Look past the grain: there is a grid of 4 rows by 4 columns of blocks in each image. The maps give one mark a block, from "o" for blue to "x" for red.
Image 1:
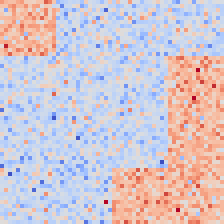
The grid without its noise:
x o o o
o o o x
o o o x
o o x x
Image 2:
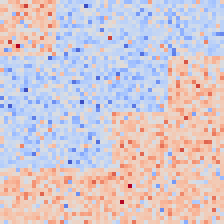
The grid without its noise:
x o o o
o o o x
o o x x
x x x x
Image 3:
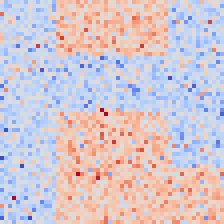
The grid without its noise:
o x x o
o o o o
o x x o
o x x x
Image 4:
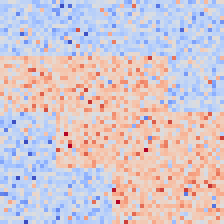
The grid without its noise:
o o o o
x x x o
o x x x
o o x x
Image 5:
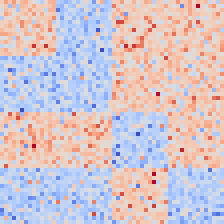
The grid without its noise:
x o x x
o o x x
x x o x
o o x o
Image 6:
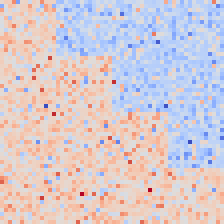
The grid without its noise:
x o o o
x x o o
x x x o
x x x x
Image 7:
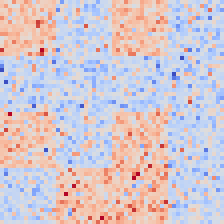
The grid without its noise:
x o x o
o o o o
x o x o
o x x o
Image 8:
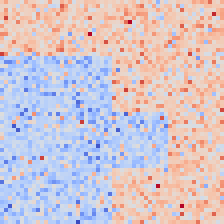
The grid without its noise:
x x x x
o o x x
o o o x
o o x x
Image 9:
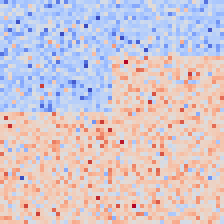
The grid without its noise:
o o o o
o o x x
x x x x
x x x x
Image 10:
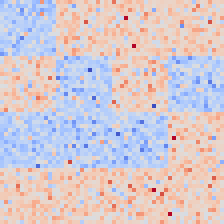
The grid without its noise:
o x x x
x o x o
o o o x
x x x x
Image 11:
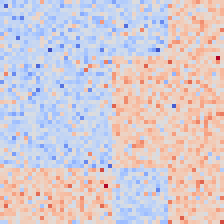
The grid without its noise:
o o o x
o o x x
o o x x
x x o x
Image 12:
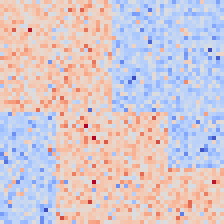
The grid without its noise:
x x o o
x x o o
o x x o
o x x x
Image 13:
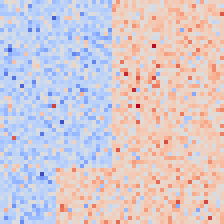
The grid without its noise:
o o x x
o o x x
o o x x
o x x x
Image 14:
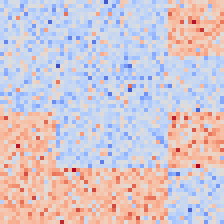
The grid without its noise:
o o o x
o o o o
x o o x
x x x o
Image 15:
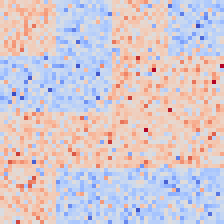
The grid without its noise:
x o x o
o o x x
x x x x
x o o o
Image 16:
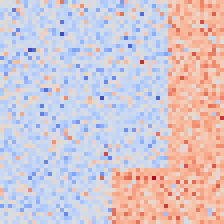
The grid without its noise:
o o o x
o o o x
o o o x
o o x x
